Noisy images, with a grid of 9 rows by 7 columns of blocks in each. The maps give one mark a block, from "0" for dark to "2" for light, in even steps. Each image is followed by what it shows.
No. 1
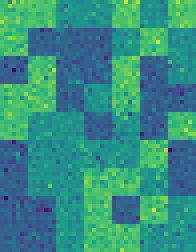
2211212
2000121
0200201
2201200
2110102
0111120
0112210
0012021
0012211
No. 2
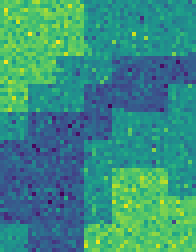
2221111
2221111
2211000
2110001
1000111
0001111
0001221
0001222
1002222
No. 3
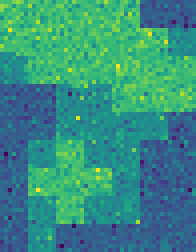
2222200
2222221
1222222
0011222
0011110
0121100
0222100
0121100
0100000
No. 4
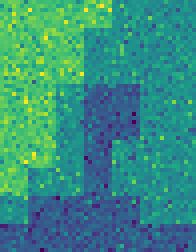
2222111
2221111
2221111
2210011
2210011
2210111
2110111
1000011
0000000
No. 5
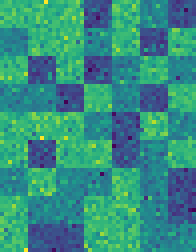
2220210
1221202
2020121
1102102
2221021
2022012
1211210
2112210
2002211
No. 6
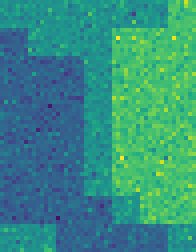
1111112
0111222
0001222
0001222
0001222
0001222
0001222
0000122
1100001
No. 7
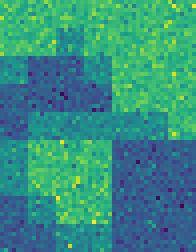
2222222
2212222
1001222
0000222
0111112
1222000
1222000
0122000
0011000
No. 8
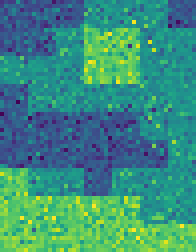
0001110
0012211
1112211
0111111
0000011
0000001
2110111
2222211
2222222
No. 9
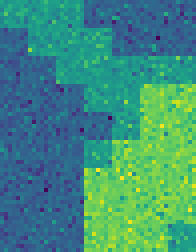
1110000
0111000
0011111
0001122
0000122
0001222
0002222
0002222
0002221
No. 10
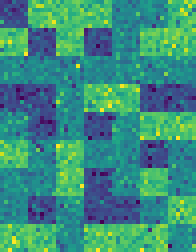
0222112
2020122
1111111
0012200
1010122
2121101
1120121
1010012
2212221
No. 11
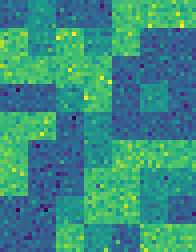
0100222
2121200
2222000
0012010
2201000
2001222
2002211
0012210
0021022
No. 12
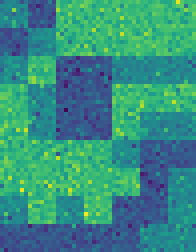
1022222
0122222
1200111
2100222
2100211
2222100
2222201
1212001
0000011
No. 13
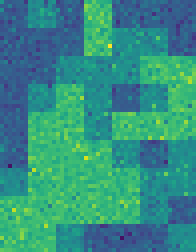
0102000
0002110
0011122
0121012
0221222
0222101
1222211
2222210
2210001
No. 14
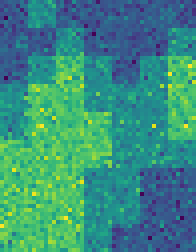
0100000
0010001
0121012
1221112
1222112
2222111
2221100
2221100
2221000
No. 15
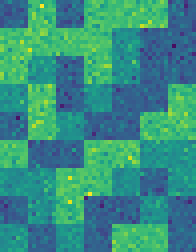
0202220
2222100
2102100
1201002
0210022
2002211
1122101
0120010
1010220
